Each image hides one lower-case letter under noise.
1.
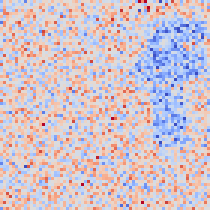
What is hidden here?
blue f
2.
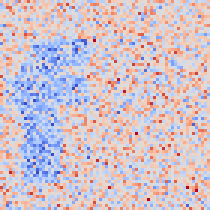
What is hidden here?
blue f
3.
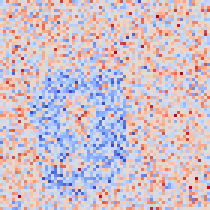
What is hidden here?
blue g
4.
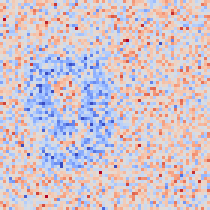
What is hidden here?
blue g
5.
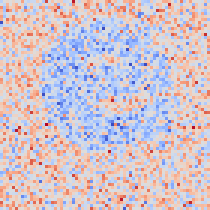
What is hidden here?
blue e
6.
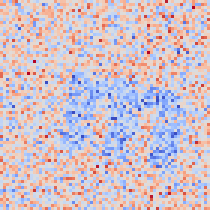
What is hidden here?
blue m
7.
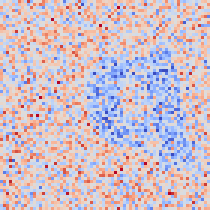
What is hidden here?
blue q
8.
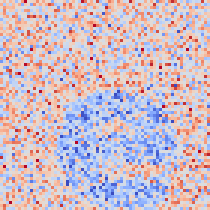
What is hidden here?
blue e
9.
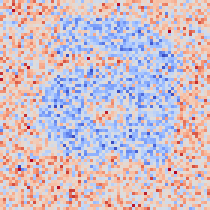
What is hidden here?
blue a
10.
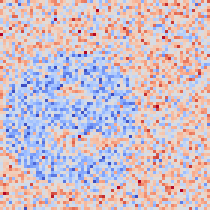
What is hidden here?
blue e
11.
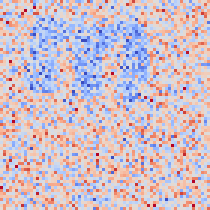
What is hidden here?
blue m
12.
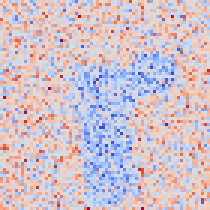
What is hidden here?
blue r
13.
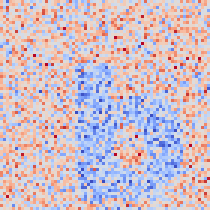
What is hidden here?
blue b
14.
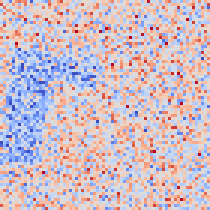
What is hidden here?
blue r
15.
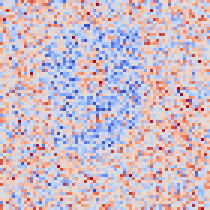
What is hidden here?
blue g
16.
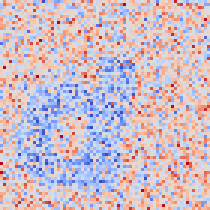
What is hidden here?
blue d
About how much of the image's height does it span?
two thirds
